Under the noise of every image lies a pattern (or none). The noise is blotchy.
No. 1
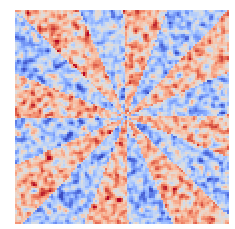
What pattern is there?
spokes from one point
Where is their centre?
centre
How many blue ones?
8
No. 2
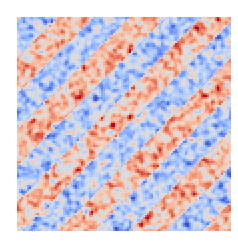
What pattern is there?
diagonal stripes
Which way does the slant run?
bottom left to top right
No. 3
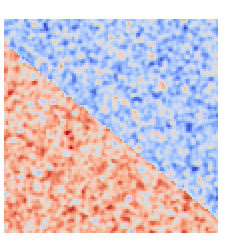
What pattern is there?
a sharp edge
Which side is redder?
bottom left
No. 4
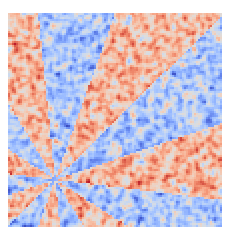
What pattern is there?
spokes from one point
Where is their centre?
bottom left
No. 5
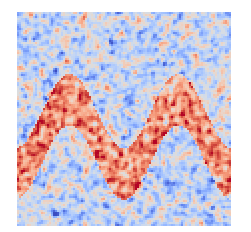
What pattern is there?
a wavy band
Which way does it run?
left to right
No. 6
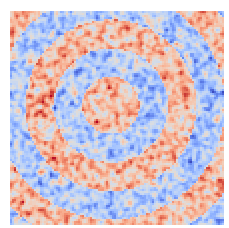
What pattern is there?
rings round one point
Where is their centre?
centre
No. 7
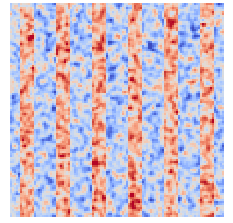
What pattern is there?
vertical stripes
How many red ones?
6
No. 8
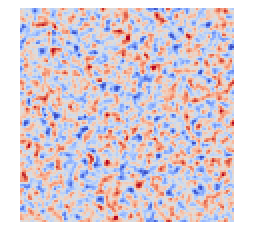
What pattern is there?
only noise
